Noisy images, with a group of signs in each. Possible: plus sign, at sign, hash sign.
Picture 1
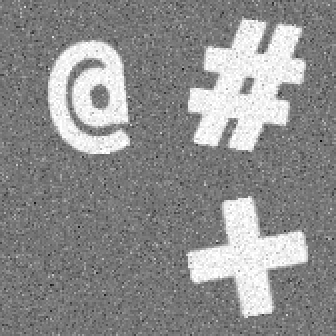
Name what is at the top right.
hash sign
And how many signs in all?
3
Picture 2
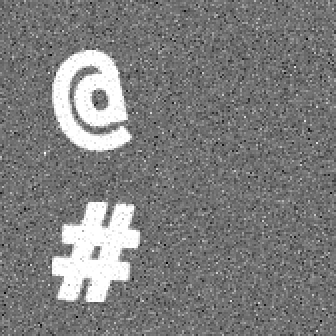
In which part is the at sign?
top left
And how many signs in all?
2
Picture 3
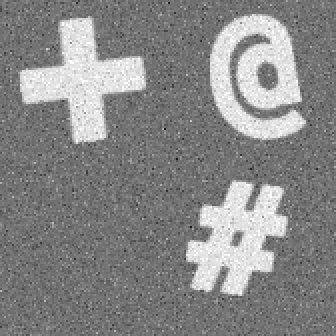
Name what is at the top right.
at sign
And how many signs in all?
3
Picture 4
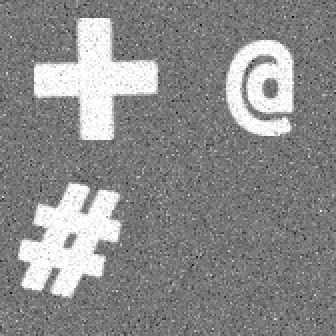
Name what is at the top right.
at sign
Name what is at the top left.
plus sign
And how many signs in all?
3
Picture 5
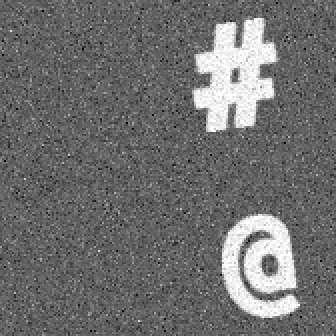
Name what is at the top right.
hash sign
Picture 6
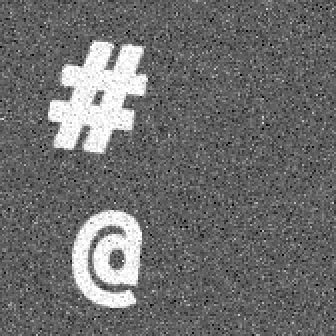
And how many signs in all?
2
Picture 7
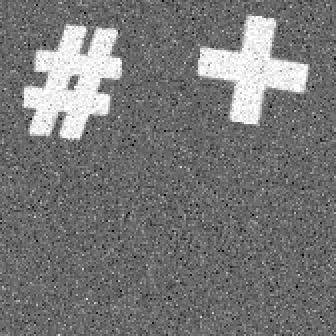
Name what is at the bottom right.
nothing
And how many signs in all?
2
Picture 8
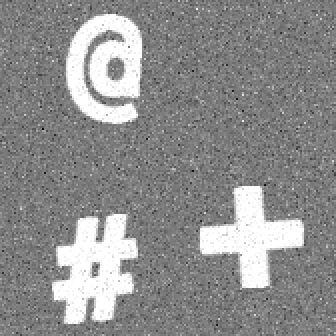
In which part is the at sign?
top left
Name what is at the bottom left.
hash sign
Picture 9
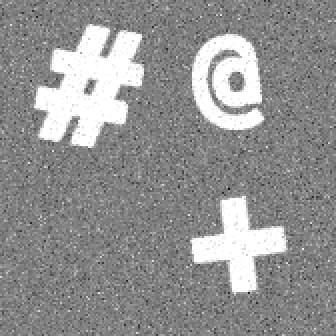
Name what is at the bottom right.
plus sign
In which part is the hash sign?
top left
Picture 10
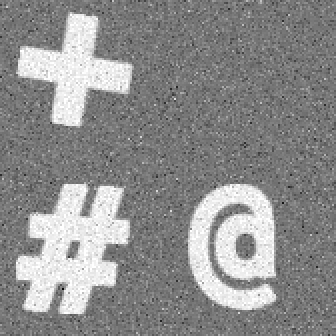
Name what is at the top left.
plus sign
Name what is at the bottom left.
hash sign
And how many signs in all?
3
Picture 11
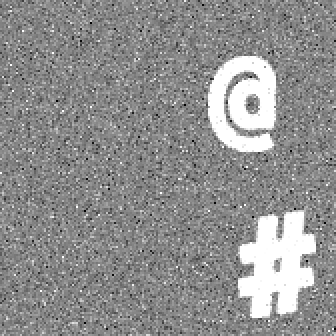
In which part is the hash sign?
bottom right
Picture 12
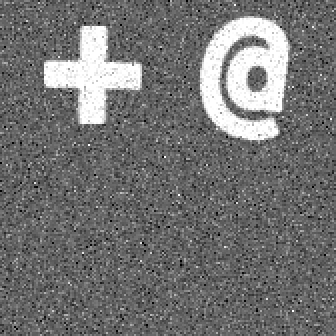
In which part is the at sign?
top right
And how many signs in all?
2
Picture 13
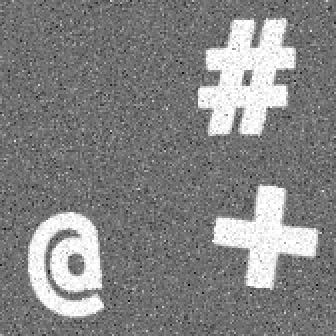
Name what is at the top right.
hash sign
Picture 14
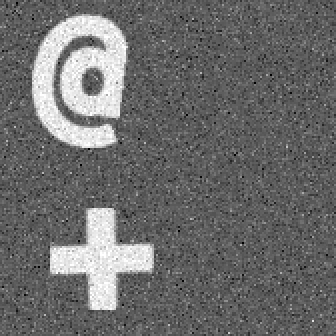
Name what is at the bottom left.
plus sign
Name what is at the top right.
nothing
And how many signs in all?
2
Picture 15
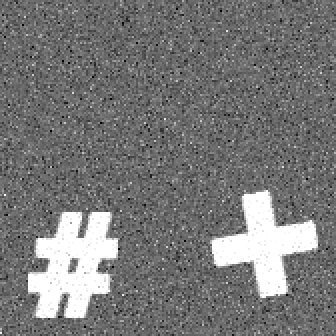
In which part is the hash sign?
bottom left
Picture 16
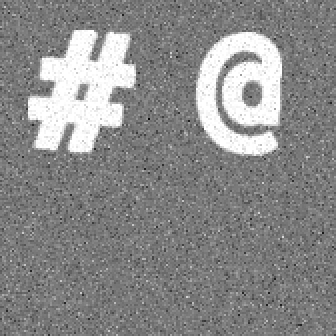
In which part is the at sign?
top right
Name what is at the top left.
hash sign
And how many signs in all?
2
